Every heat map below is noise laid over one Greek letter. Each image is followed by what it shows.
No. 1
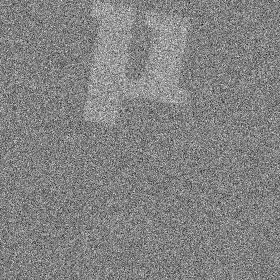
mu
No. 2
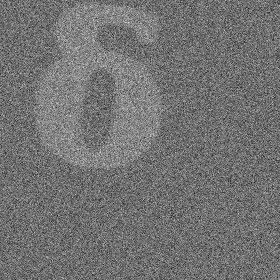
delta
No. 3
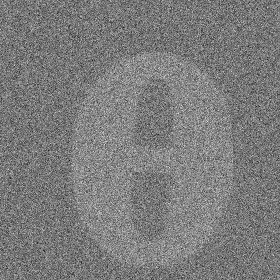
theta
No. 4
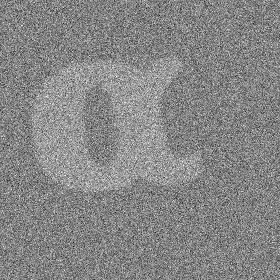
alpha
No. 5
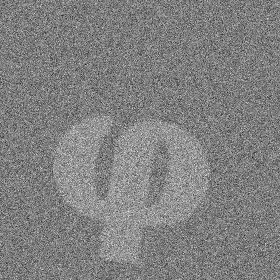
phi
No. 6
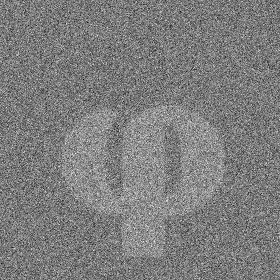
phi
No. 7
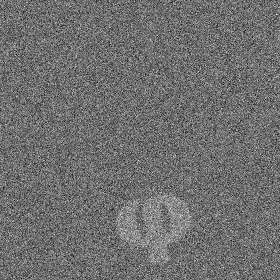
phi
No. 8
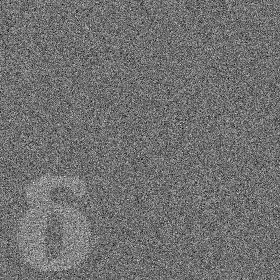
delta
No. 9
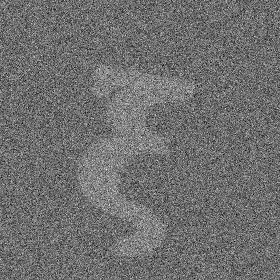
xi
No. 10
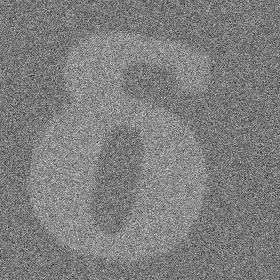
delta
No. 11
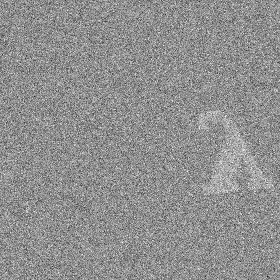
lambda
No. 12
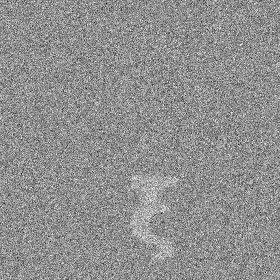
xi
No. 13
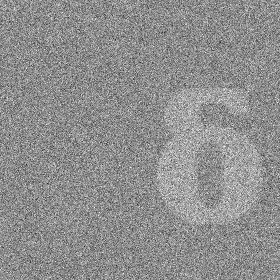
delta
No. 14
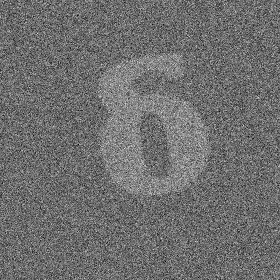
delta
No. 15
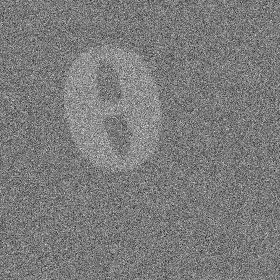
theta
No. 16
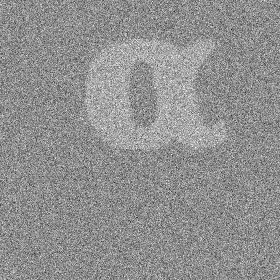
alpha
